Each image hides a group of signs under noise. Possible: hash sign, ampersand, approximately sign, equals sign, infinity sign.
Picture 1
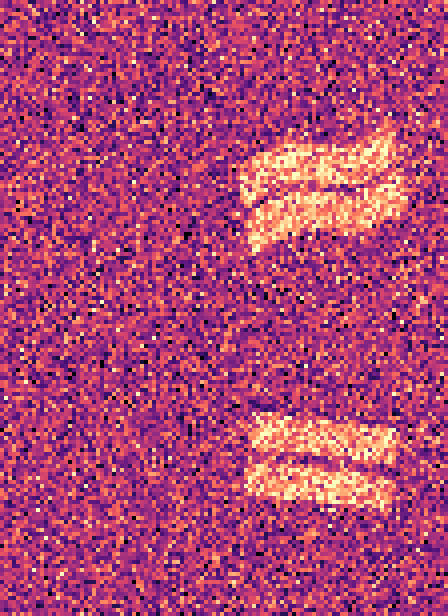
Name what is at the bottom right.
equals sign
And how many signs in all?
2
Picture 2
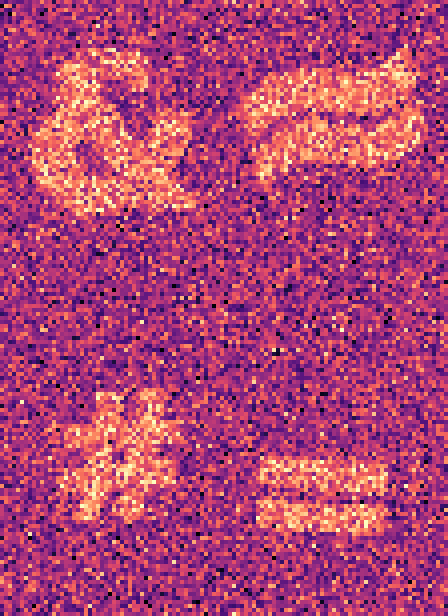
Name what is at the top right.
approximately sign
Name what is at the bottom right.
equals sign
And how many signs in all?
4
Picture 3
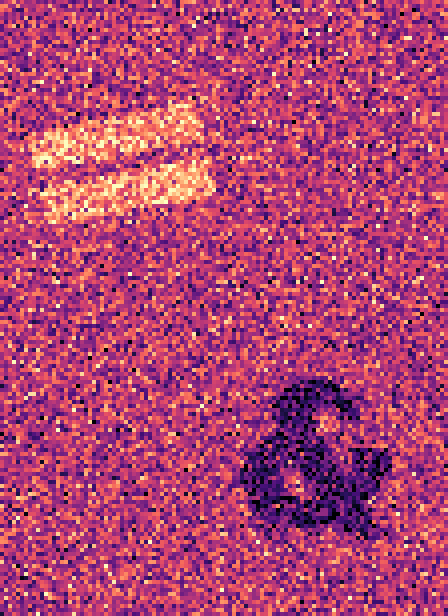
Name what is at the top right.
nothing
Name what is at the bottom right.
ampersand
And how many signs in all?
2
